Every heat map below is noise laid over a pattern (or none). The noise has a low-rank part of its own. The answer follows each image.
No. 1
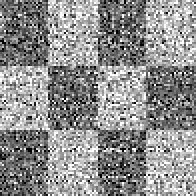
a checkerboard
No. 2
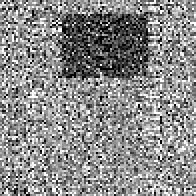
one block
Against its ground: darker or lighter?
darker
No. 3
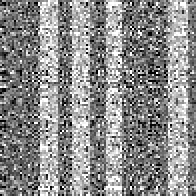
bands of columns
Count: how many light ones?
4
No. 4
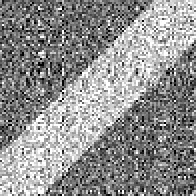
a diagonal band
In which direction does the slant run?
bottom left to top right
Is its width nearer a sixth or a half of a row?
a half
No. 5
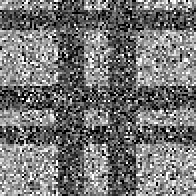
bands of rows crossing bands of columns
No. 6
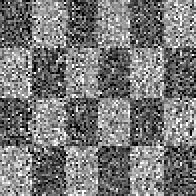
a checkerboard
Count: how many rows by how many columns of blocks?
4 by 6
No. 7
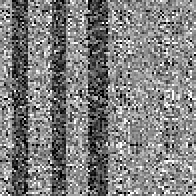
bands of columns
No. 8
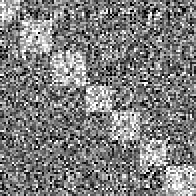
blocks along the diagonal
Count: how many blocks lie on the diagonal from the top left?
7
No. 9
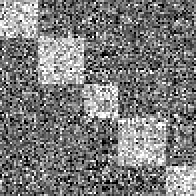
blocks along the diagonal
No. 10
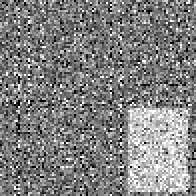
one block
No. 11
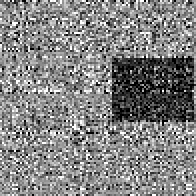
one block
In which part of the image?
middle right
